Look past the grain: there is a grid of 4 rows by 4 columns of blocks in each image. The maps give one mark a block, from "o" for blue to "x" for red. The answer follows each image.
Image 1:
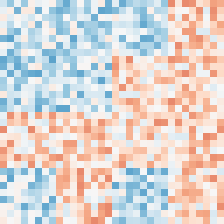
o o o x
o o x x
x x x x
o x o x
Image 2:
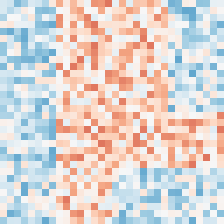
o x x o
o x x o
o x x x
o x o o
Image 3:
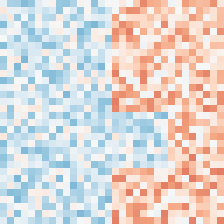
o o x x
o o x x
o o o x
o o x x
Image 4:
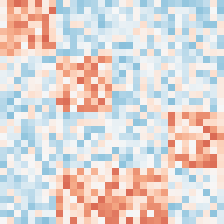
x o o o
o x o o
o o o x
o x x o
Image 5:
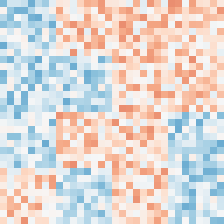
o x x x
o o x x
o x x o
x o x o
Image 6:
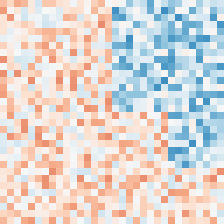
x x o o
x x o o
x x x o
x x x x
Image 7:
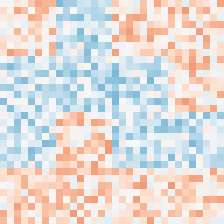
x o x x
o o o x
o x o o
x x x x
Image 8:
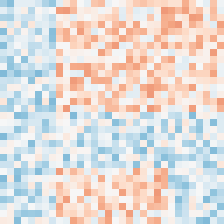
o x x x
o x x x
o o o o
o x x o
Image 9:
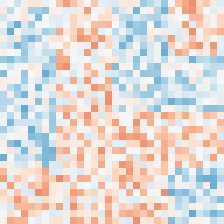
o x o x
o x o o
o x x x
x x x o
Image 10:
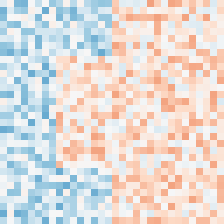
o o x x
o x x x
o x x x
o o x x
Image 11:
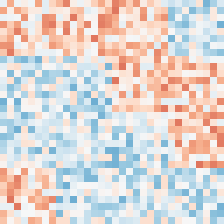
x x x o
o o x x
o o o x
x o o o
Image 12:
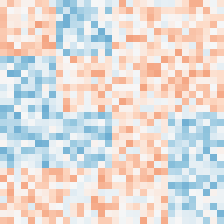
x o x x
o x x x
o o x o
x x x o
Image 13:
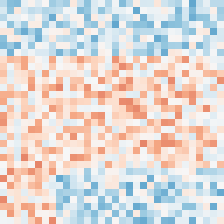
o o o o
x x x x
x x x x
x o o o
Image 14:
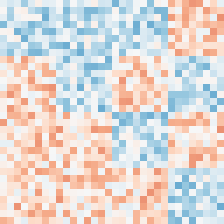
o o o x
x o x o
x x o x
x x x o
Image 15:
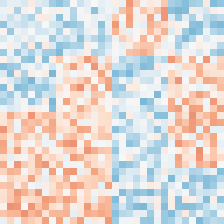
o o x o
o x o x
x x o x
x x o o
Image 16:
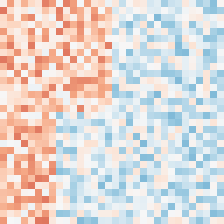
x x o o
x x o o
x o o o
x o o o
